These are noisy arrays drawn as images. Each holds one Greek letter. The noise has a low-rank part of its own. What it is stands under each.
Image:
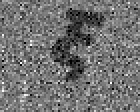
xi
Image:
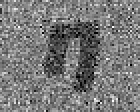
eta
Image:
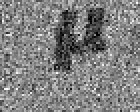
mu
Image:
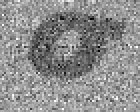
sigma
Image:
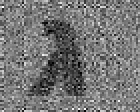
lambda
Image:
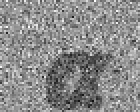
alpha
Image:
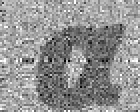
alpha
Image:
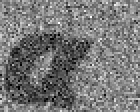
alpha
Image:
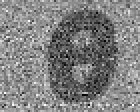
theta
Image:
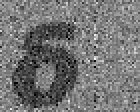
delta
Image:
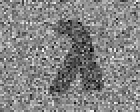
lambda
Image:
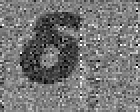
delta
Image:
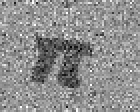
pi
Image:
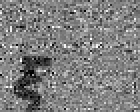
xi
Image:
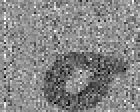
sigma
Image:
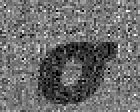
sigma
